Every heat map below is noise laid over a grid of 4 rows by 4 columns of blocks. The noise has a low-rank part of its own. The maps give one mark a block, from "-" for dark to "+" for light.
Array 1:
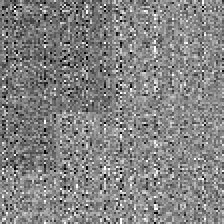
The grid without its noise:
- - + +
- - + +
- + + +
+ + + +
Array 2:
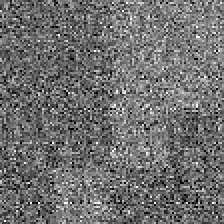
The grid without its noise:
- - + +
- - + +
- - + -
- + - -
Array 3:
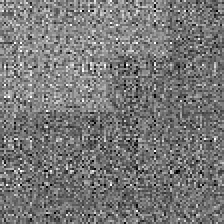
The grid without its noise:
+ + + -
+ + - -
- - - -
- - - -
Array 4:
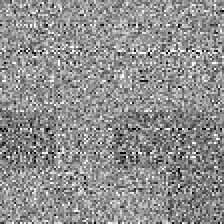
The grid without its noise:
+ + + +
+ + + +
- + - -
+ + + -
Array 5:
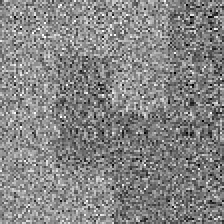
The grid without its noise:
+ + + -
+ - + -
+ - - -
+ + - -
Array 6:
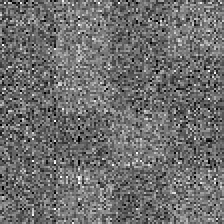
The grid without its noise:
- + - +
- + - -
- - + -
- + - +
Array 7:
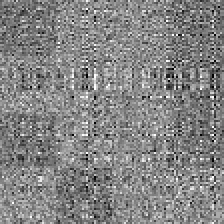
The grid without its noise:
- + + -
+ + + -
- + + -
+ - + +
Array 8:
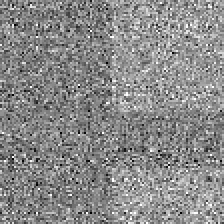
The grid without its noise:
- - + +
- - + +
- - - -
- - + +
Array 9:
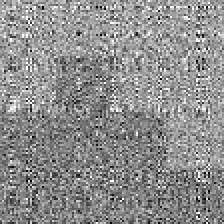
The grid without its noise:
+ + + +
+ - + +
- - - +
- - - -
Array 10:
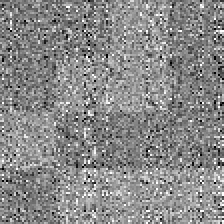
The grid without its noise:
- - + -
- + + -
+ - - -
- + + +
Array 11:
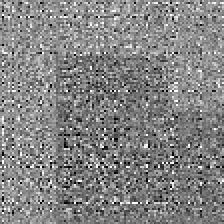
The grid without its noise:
+ + + +
+ - - +
+ - - -
+ - - -
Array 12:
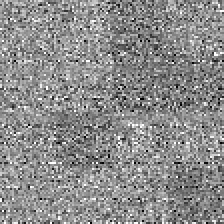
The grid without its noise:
+ + - +
+ + - -
+ - + +
+ + + -
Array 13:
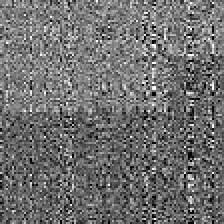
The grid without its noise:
+ + + +
+ + + -
- - - -
- - - -
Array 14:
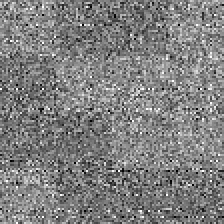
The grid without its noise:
+ - - +
- + + +
- - + +
+ - - -
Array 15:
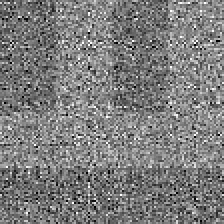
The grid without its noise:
- + - +
- + - +
+ + + +
- - - -
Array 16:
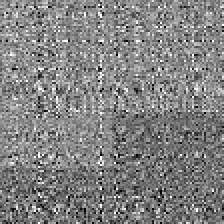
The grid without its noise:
+ + + +
+ + + +
+ + - -
- - - -
